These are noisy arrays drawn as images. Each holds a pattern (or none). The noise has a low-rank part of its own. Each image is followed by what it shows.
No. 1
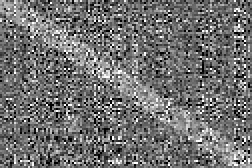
a diagonal band
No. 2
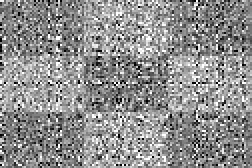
a checkerboard
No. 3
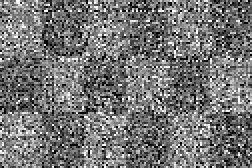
a checkerboard
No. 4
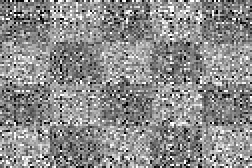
a checkerboard
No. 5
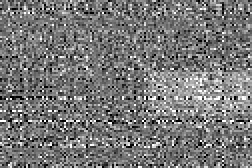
one block
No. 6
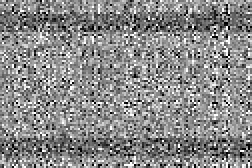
bands of rows
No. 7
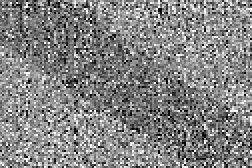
a diagonal band
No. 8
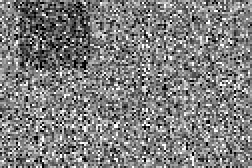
one block
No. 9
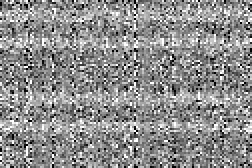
bands of rows
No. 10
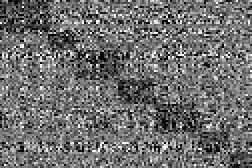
blocks along the diagonal
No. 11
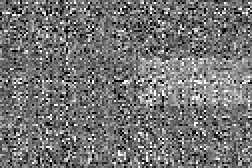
one block
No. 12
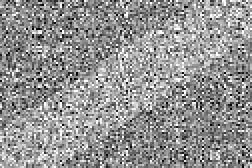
a diagonal band
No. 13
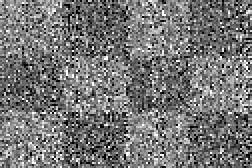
a checkerboard
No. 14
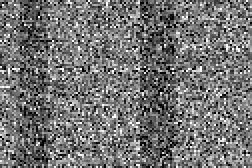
bands of columns
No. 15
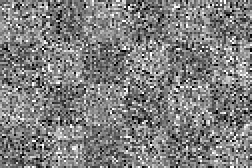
a checkerboard
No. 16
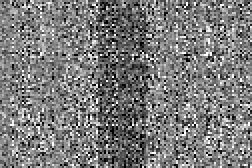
one band of columns
